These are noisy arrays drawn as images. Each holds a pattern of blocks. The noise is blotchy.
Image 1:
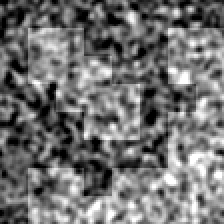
mirrored about the diagonal from the top left
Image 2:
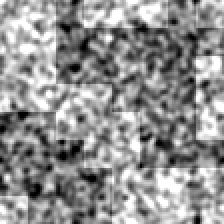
mirrored about the diagonal from the bottom left
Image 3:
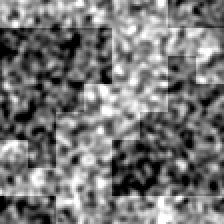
the same after a half turn
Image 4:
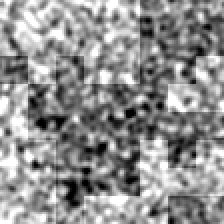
no symmetry
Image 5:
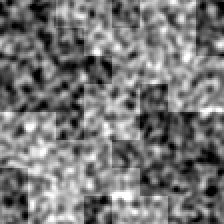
the same after a half turn
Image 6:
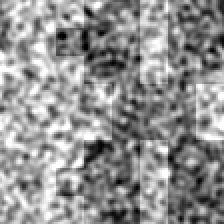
top and bottom mirror each other
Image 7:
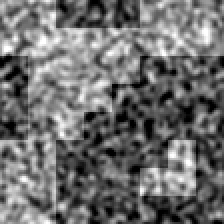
mirrored about the diagonal from the top left
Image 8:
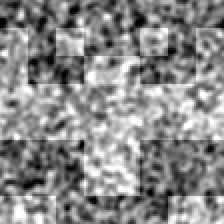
left and right mirror each other
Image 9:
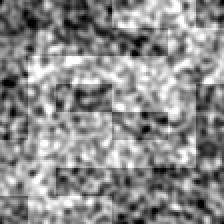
the same after a half turn
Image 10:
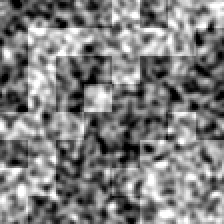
mirrored about the diagonal from the top left
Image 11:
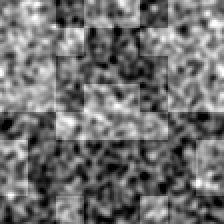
left and right mirror each other
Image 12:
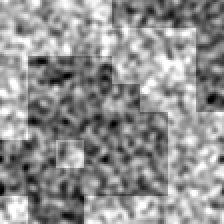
mirrored about the diagonal from the bottom left
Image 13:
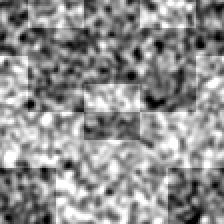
left and right mirror each other
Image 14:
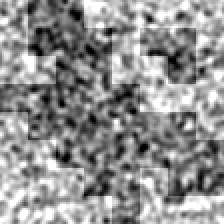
mirrored about the diagonal from the bottom left
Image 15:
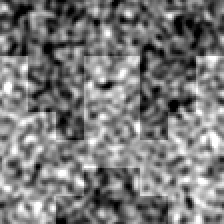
left and right mirror each other
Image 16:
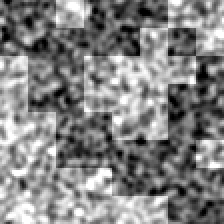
mirrored about the diagonal from the bottom left
